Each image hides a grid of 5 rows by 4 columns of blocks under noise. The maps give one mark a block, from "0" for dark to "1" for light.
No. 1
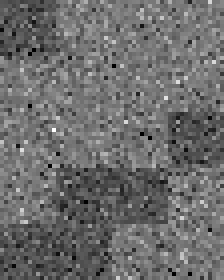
0 1 1 1
1 1 1 1
1 1 1 0
1 0 0 1
0 0 1 1
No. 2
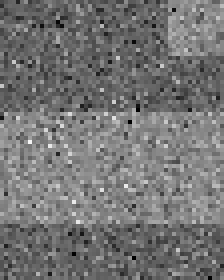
0 0 0 1
0 0 0 0
1 1 1 1
1 1 1 1
0 0 0 0
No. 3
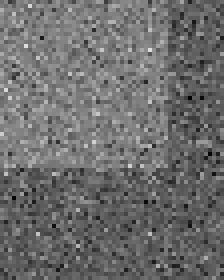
1 1 1 0
1 1 1 0
1 1 1 0
0 0 0 0
0 0 0 0
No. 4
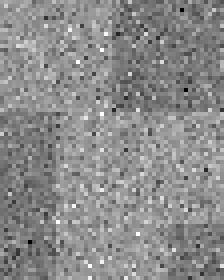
1 1 0 0
1 1 0 0
0 1 1 1
0 1 1 1
0 1 1 0
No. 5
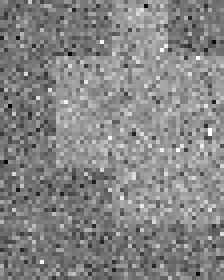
0 0 1 0
0 1 1 1
0 1 1 1
0 0 1 1
0 0 0 0
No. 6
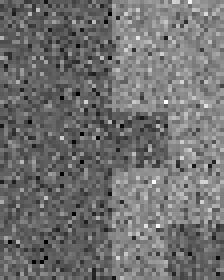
0 0 1 1
0 0 1 1
0 0 0 1
0 0 1 1
0 0 1 0
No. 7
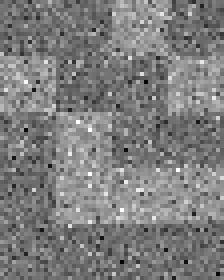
0 0 1 0
1 0 0 1
0 1 0 0
0 1 1 1
0 0 0 0
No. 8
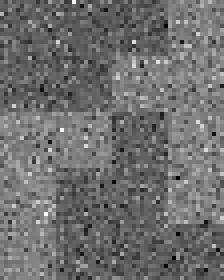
0 0 0 1
0 0 1 1
1 1 0 1
1 0 0 1
1 0 0 0
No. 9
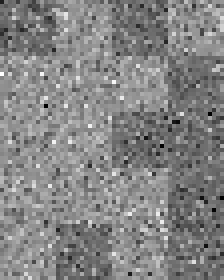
0 1 0 1
1 1 1 0
1 1 0 0
1 1 1 0
1 0 1 0
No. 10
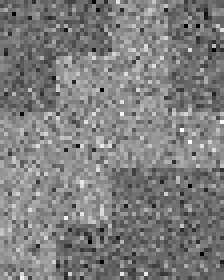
0 0 1 0
0 1 1 0
1 1 1 1
1 1 0 0
1 0 0 0
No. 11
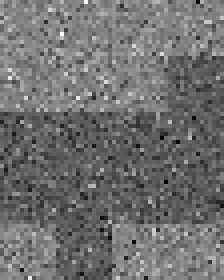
1 1 1 1
1 1 1 0
0 0 0 0
0 0 0 0
1 0 1 1
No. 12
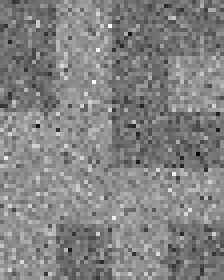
0 1 0 0
0 1 0 1
1 1 0 0
1 1 1 1
1 0 1 0
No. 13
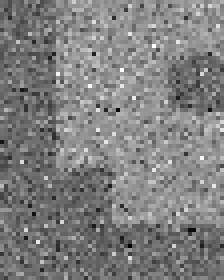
0 1 1 1
0 1 1 0
0 1 1 1
0 0 1 1
0 0 0 0
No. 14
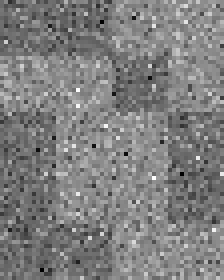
0 0 1 1
1 1 0 1
0 1 1 0
0 1 1 0
0 0 1 1
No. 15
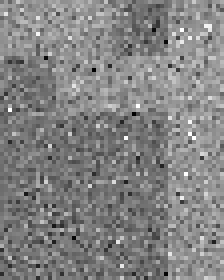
1 1 0 1
0 1 1 1
0 0 0 1
0 0 0 1
0 0 0 1
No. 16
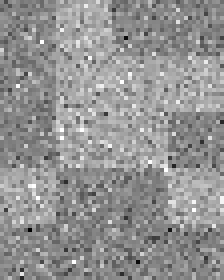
0 1 0 0
0 1 1 1
0 1 1 0
1 0 0 1
0 0 0 0
